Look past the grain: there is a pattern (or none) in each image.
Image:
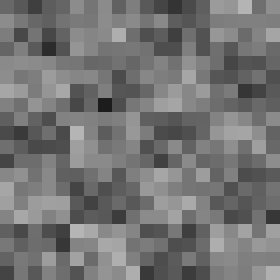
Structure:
a checkerboard
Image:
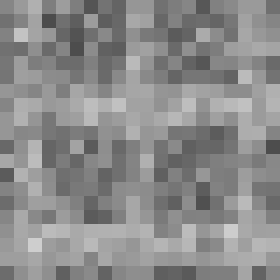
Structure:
bands of rows crossing bands of columns
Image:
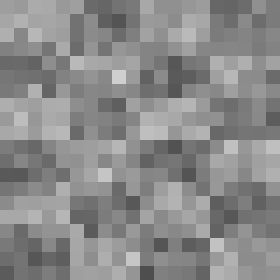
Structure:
a checkerboard
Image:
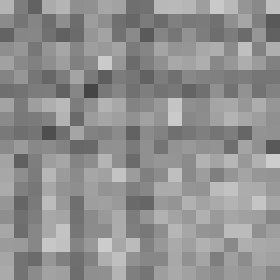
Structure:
bands of rows crossing bands of columns
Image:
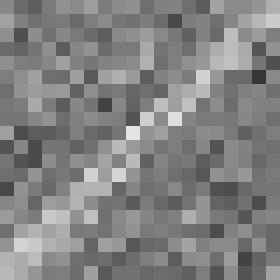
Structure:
a diagonal band
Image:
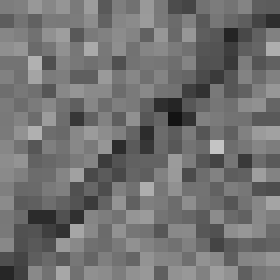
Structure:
a diagonal band
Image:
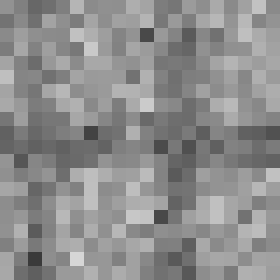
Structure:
bands of rows crossing bands of columns
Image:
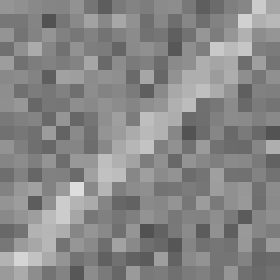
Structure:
a diagonal band
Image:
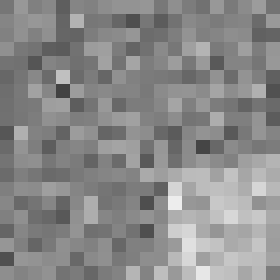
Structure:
one block
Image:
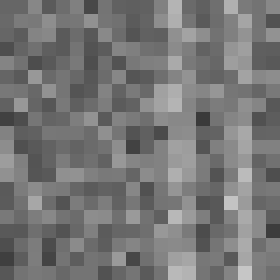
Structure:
bands of columns
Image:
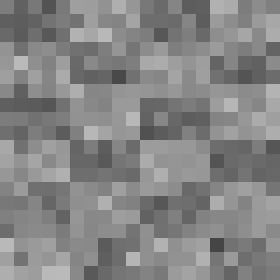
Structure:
a checkerboard
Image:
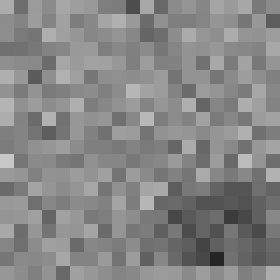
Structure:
one block
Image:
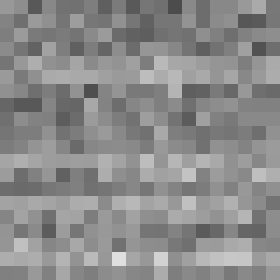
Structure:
bands of rows
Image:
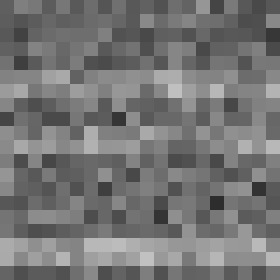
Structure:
bands of rows
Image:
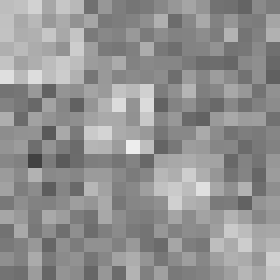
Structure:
blocks along the diagonal
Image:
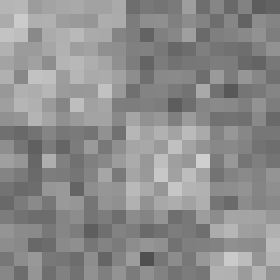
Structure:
blocks along the diagonal
